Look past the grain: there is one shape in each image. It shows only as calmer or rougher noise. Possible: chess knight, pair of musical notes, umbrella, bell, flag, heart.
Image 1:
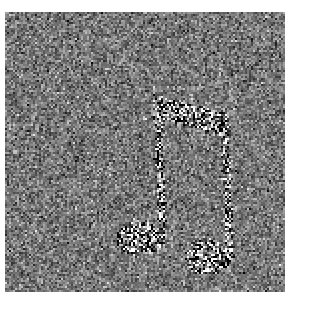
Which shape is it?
pair of musical notes
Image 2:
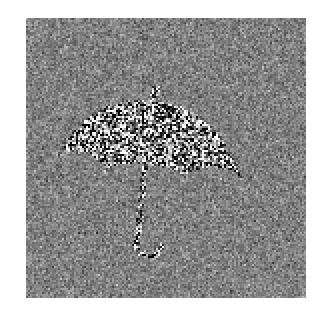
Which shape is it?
umbrella
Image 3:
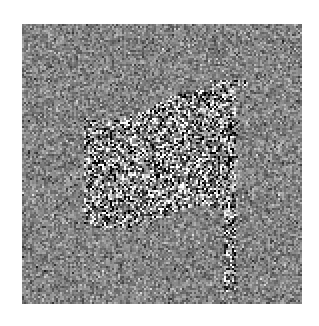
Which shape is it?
flag
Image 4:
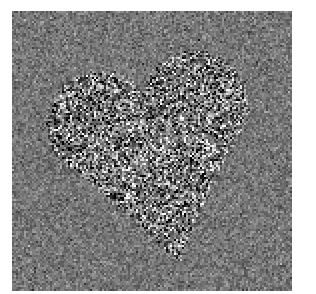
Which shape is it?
heart
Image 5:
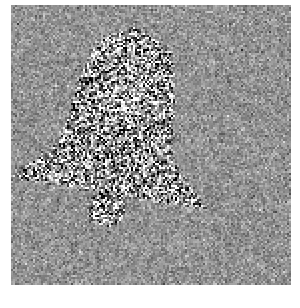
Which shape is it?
bell
